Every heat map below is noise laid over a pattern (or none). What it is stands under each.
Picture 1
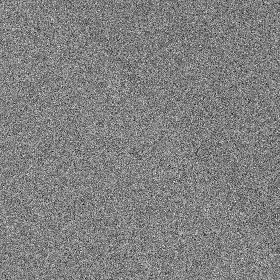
a sharp edge
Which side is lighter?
bottom left
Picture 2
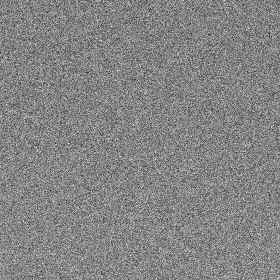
a smooth slope
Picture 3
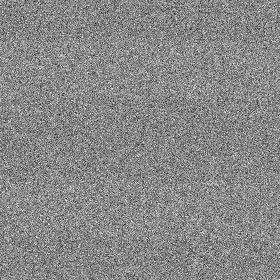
horizontal stripes
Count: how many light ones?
2
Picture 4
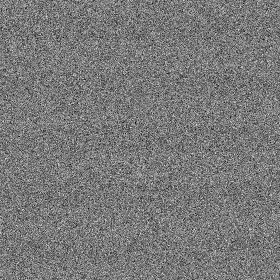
horizontal stripes
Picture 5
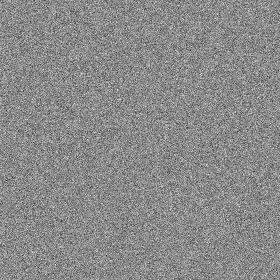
only noise
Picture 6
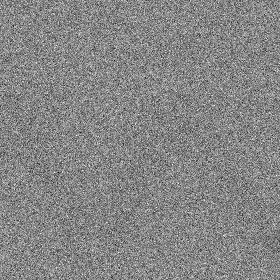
a wavy band
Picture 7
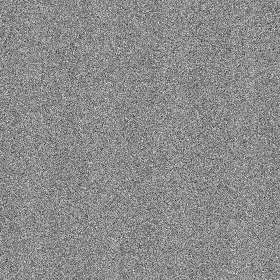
vertical stripes
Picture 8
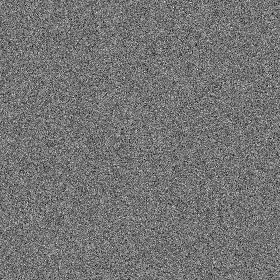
only noise
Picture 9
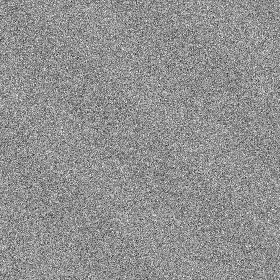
diagonal stripes
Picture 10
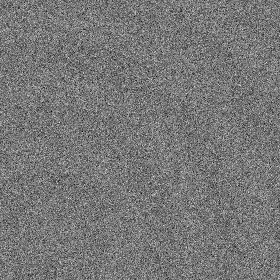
rings round one point
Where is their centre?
bottom left
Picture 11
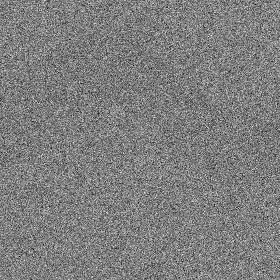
a wavy band
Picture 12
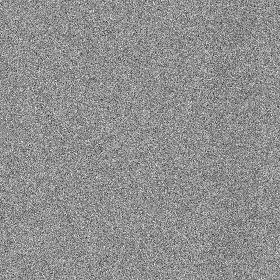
one vertical stripe
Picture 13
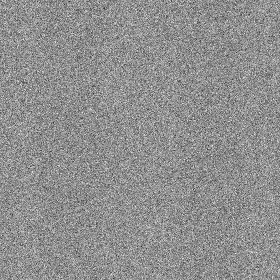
vertical stripes
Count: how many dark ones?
2
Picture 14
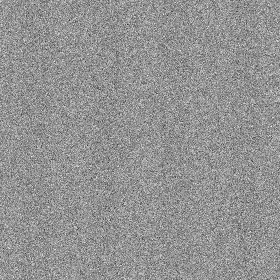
vertical stripes
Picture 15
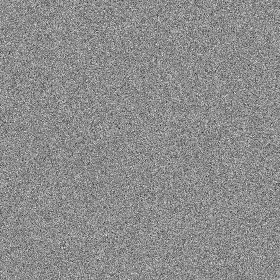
only noise
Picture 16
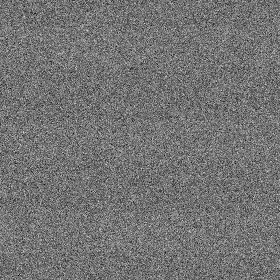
horizontal stripes
